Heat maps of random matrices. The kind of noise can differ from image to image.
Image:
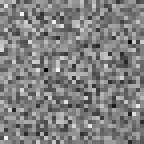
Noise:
independent entries
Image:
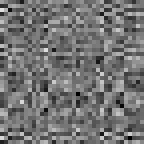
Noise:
low rank plus noise
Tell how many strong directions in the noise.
one
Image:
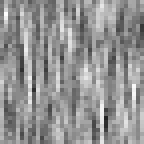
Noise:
streaked along the columns
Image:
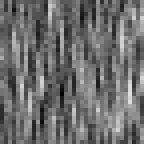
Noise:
streaked along the columns
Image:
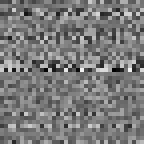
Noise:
rows of uneven size
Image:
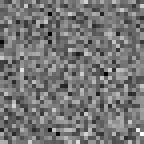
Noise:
independent entries
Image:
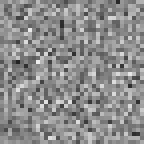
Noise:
low rank plus noise
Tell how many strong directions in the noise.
five to eight
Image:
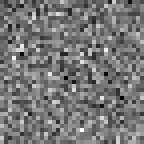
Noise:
independent entries
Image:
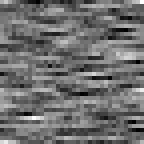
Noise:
streaked along the rows
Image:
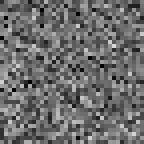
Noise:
independent entries
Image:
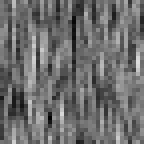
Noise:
streaked along the columns
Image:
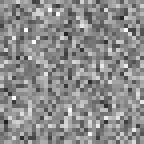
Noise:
independent entries
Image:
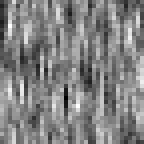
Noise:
streaked along the columns
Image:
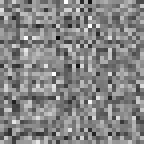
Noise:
low rank plus noise
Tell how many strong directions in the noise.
two
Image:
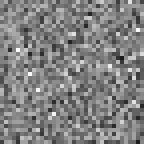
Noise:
independent entries
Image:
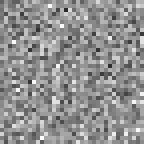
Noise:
independent entries
